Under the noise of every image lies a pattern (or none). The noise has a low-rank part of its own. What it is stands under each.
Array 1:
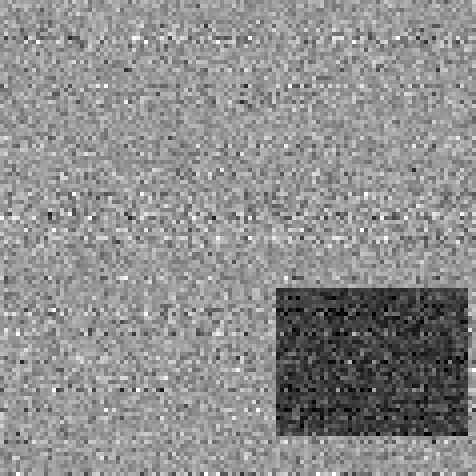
one block
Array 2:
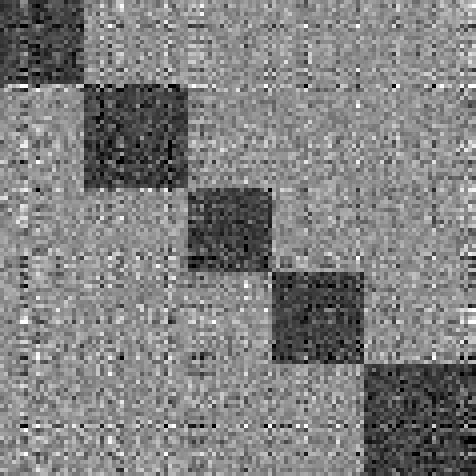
blocks along the diagonal
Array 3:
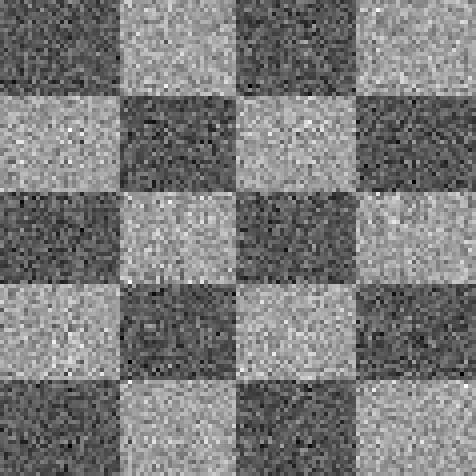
a checkerboard
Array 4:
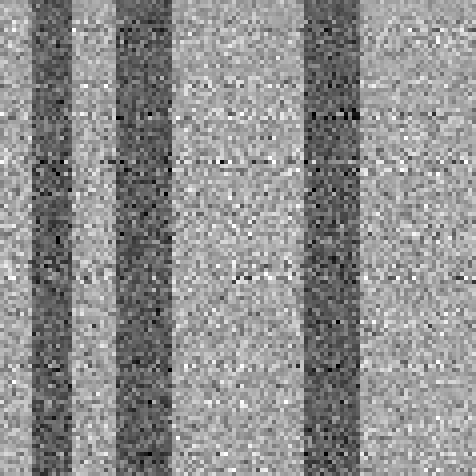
bands of columns
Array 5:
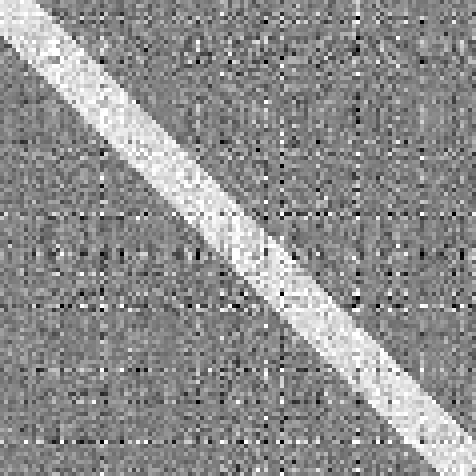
a diagonal band
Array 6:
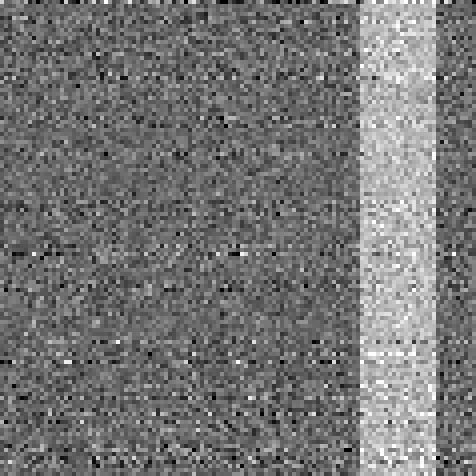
one band of columns
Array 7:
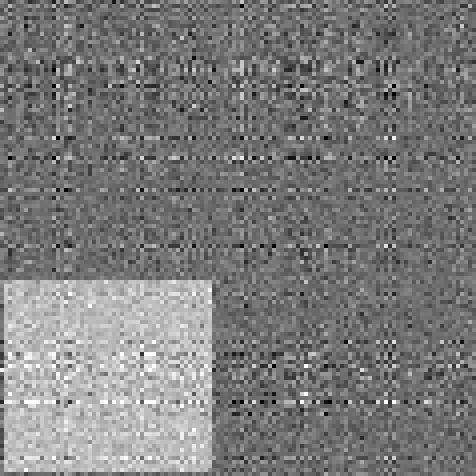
one block
